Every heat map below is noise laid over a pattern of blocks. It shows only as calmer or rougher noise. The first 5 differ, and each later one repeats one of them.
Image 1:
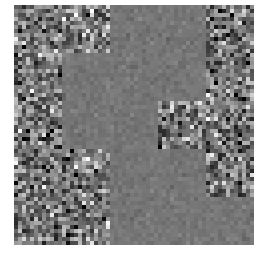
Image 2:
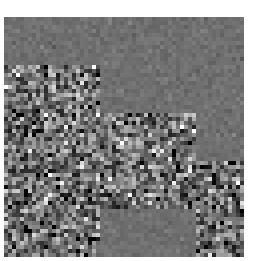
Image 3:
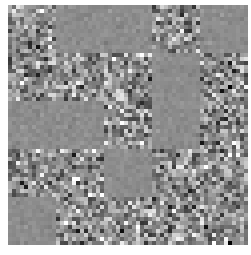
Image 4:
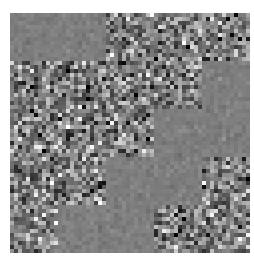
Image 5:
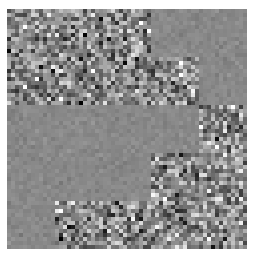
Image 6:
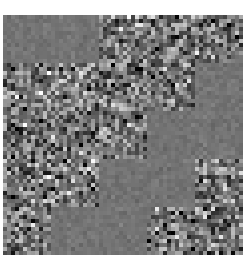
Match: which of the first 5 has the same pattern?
4
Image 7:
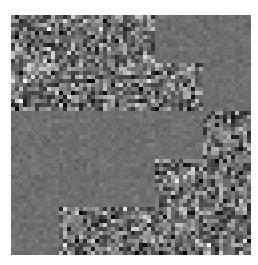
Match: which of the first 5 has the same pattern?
5
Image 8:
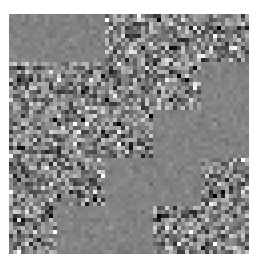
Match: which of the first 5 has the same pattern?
4
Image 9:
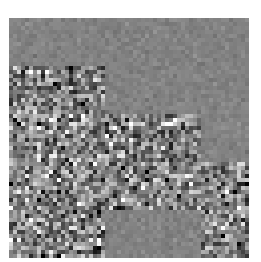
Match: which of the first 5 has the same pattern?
2
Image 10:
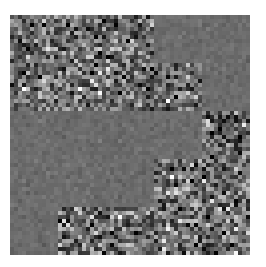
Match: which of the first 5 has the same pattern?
5
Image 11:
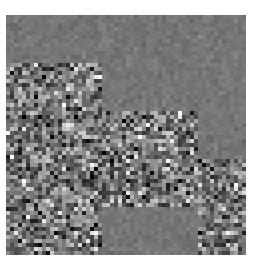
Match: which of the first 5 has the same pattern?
2
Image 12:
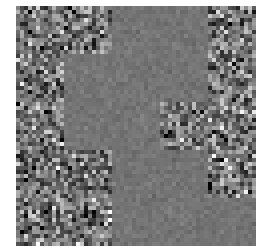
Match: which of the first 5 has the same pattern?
1
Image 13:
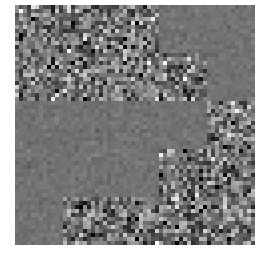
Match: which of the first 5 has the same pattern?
5
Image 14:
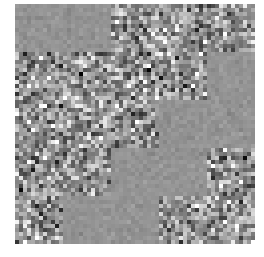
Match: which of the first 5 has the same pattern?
4
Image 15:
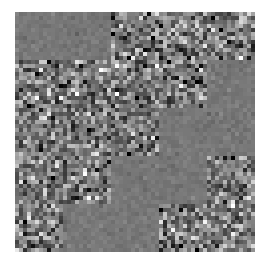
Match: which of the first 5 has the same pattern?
4
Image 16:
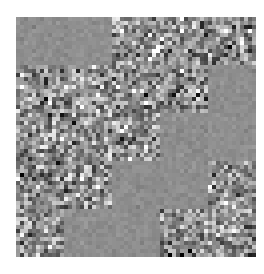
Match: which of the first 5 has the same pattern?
4
